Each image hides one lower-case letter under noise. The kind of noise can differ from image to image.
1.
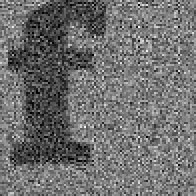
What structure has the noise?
low rank plus noise
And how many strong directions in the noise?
one
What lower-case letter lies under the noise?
f
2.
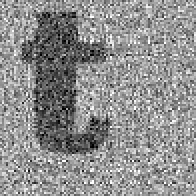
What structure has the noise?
low rank plus noise
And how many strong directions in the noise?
one
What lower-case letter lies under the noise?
t
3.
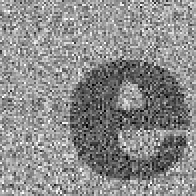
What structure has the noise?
low rank plus noise
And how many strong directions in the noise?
three or four
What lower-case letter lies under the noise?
e
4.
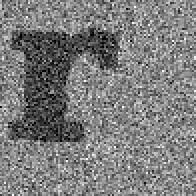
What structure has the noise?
independent entries
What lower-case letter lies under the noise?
r
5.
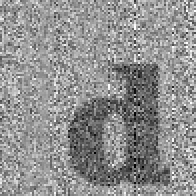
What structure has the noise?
columns of uneven size
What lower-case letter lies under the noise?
d
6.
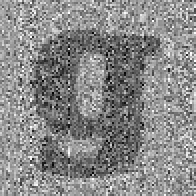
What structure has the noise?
columns of uneven size
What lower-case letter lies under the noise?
g
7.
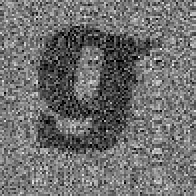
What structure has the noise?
low rank plus noise
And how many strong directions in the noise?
one
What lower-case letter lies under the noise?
g
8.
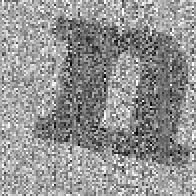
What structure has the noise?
columns of uneven size
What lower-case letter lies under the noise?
n
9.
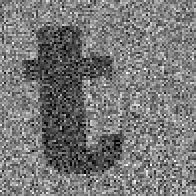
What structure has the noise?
low rank plus noise
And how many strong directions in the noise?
five to eight
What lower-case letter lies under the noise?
t
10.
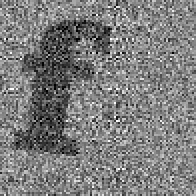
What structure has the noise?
low rank plus noise
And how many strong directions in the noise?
two
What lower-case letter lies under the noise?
f
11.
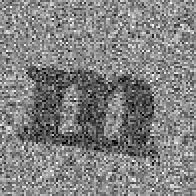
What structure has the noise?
low rank plus noise
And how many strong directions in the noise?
three or four
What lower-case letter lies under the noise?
m
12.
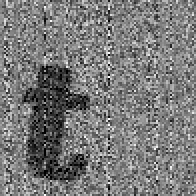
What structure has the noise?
columns of uneven size
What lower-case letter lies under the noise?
t
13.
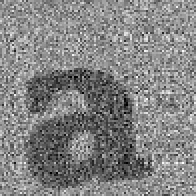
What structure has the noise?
low rank plus noise
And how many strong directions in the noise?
two
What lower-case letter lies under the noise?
a
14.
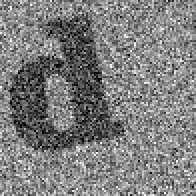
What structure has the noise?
independent entries
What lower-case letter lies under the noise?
d
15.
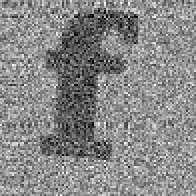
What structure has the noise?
low rank plus noise
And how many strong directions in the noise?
one
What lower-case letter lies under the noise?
f
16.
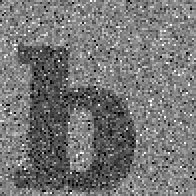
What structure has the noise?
heavy tails
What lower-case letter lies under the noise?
b
